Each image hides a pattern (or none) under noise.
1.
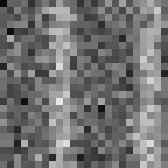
bands of columns
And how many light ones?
2
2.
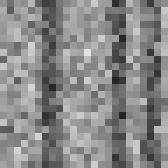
bands of columns
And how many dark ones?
3
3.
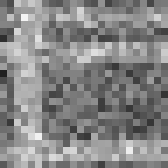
bands of rows crossing bands of columns
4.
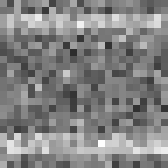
bands of rows
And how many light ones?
2
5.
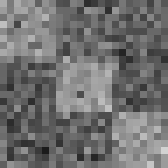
blocks along the diagonal
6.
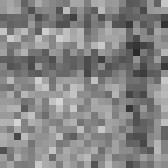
bands of rows crossing bands of columns
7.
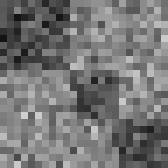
blocks along the diagonal
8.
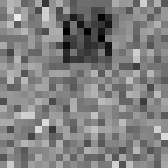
one block
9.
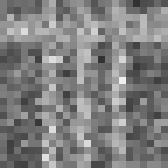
bands of rows crossing bands of columns
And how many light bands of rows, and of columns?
1 and 3
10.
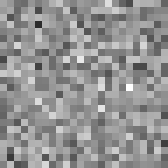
only noise
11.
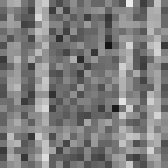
bands of columns
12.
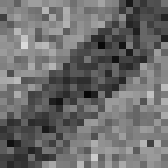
a diagonal band
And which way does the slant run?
bottom left to top right
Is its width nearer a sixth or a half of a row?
a half
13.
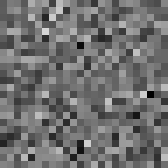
only noise
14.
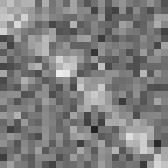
blocks along the diagonal
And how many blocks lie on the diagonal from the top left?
7
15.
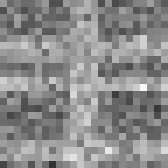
bands of rows crossing bands of columns
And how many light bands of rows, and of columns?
3 and 1
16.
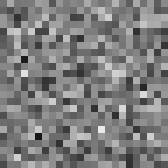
only noise
